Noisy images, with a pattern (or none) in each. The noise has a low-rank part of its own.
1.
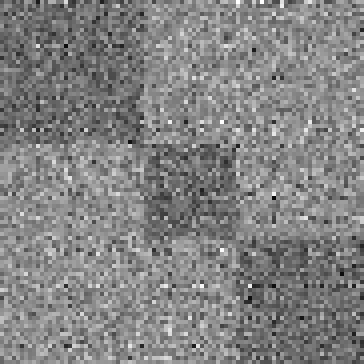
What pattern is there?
blocks along the diagonal
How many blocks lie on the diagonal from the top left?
3
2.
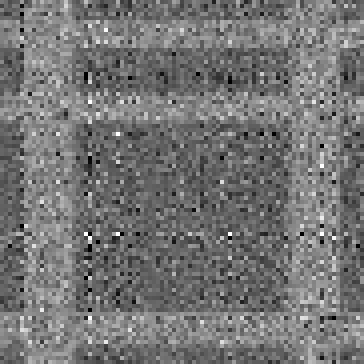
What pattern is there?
bands of rows crossing bands of columns
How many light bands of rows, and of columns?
3 and 2
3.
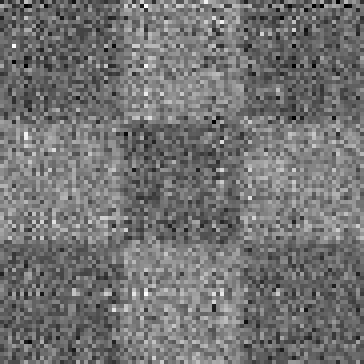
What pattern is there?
a checkerboard
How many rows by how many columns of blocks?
3 by 3
